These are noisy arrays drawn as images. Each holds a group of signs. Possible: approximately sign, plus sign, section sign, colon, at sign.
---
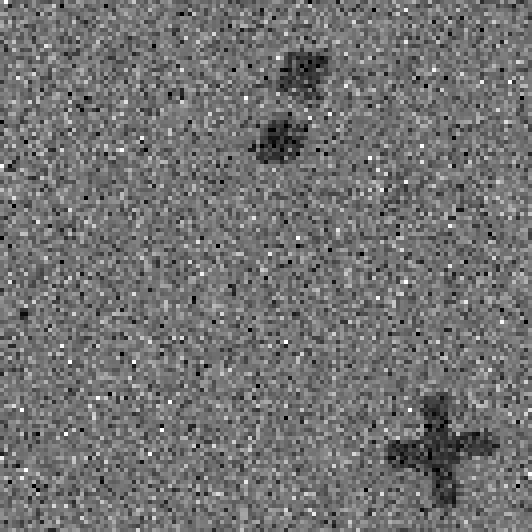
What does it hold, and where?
top middle: colon; bottom right: plus sign
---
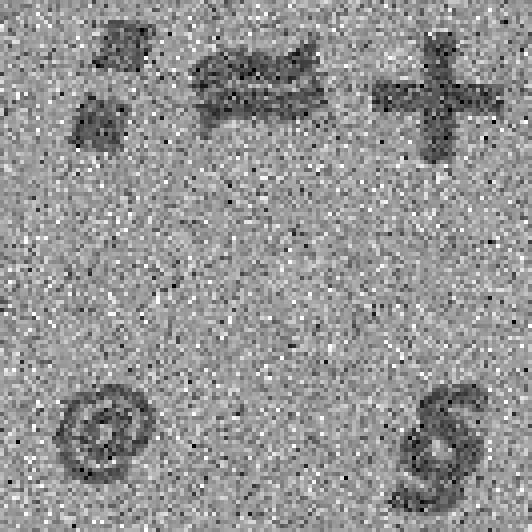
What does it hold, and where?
top left: colon; top middle: approximately sign; top right: plus sign; bottom left: at sign; bottom right: section sign
